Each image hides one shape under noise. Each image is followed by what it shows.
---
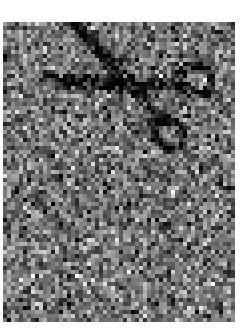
pair of scissors
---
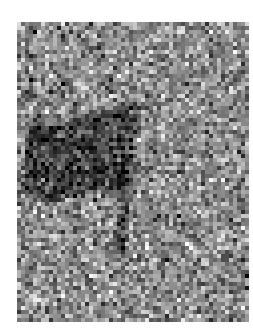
flag
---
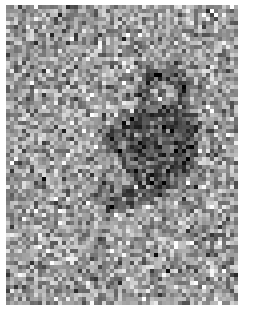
teapot
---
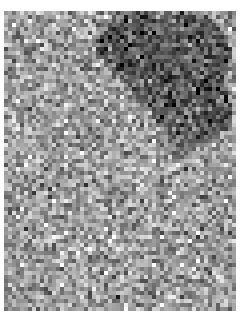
cloud
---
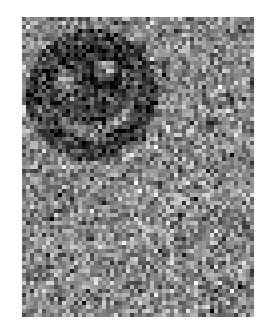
smiling face
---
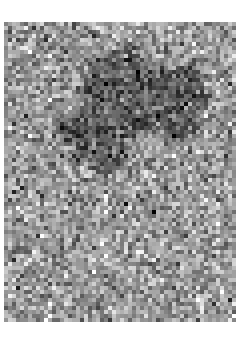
car
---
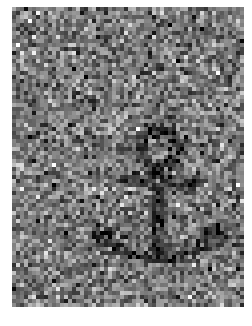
anchor
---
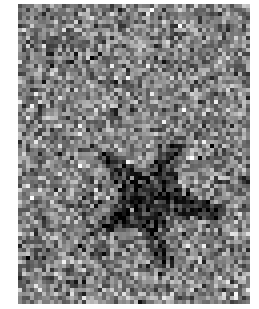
star
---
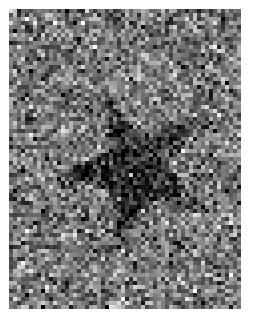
star
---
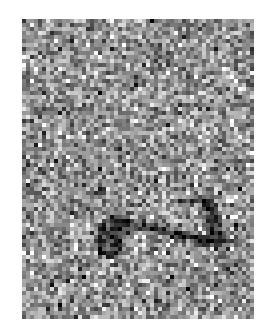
musical note
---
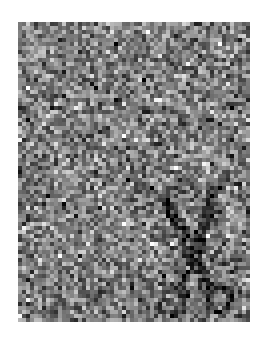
pair of scissors
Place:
bottom right
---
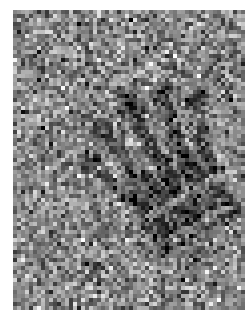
chess queen
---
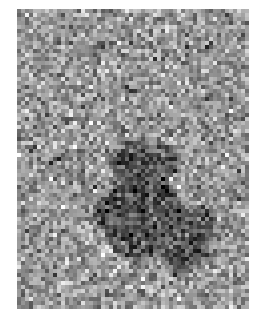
car
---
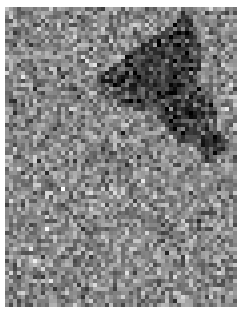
chess pawn
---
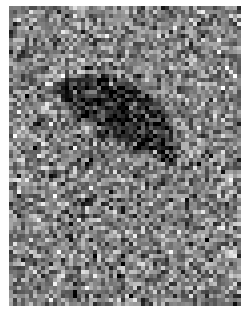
umbrella
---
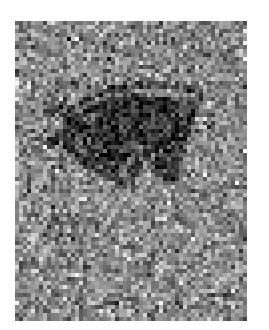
chess knight
